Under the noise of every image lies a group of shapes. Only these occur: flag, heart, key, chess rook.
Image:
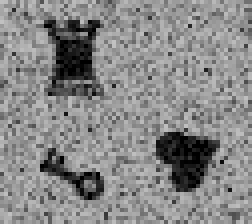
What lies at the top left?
chess rook
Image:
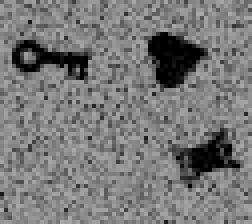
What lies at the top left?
key
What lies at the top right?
heart
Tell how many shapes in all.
3
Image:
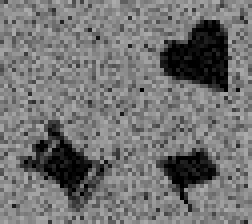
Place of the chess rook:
bottom left
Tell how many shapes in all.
3
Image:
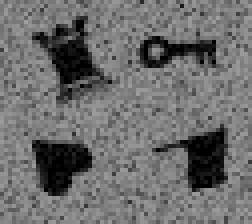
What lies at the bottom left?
heart
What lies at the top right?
key
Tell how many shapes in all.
4
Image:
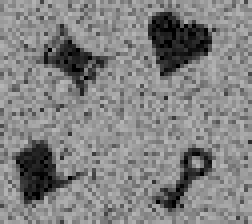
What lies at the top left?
chess rook
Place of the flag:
bottom left
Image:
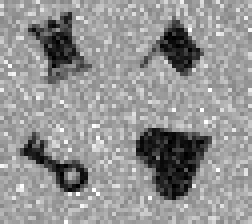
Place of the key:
bottom left
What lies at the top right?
flag
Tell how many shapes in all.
4
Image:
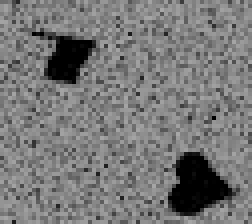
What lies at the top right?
nothing
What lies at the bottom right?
heart
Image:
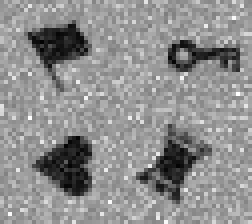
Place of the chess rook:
bottom right
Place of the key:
top right
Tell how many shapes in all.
4
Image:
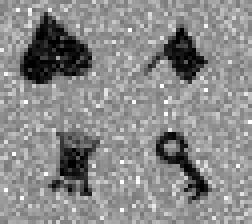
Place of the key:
bottom right
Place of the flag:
top right
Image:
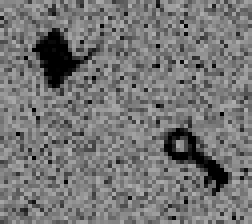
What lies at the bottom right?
key
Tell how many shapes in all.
2
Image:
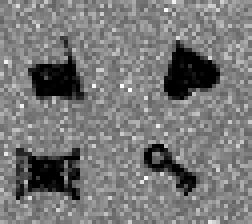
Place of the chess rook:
bottom left
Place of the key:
bottom right
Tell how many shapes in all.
4
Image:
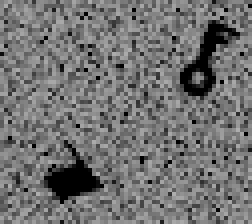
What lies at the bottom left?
flag
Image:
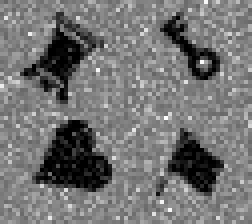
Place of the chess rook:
top left
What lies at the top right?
key
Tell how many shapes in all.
4
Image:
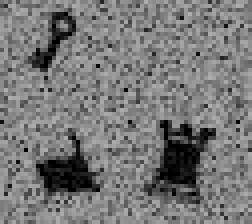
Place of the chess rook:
bottom right
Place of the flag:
bottom left
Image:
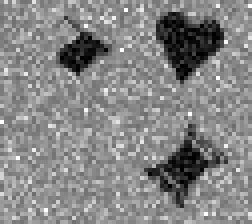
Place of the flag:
top left
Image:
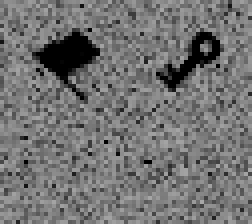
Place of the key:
top right
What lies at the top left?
flag
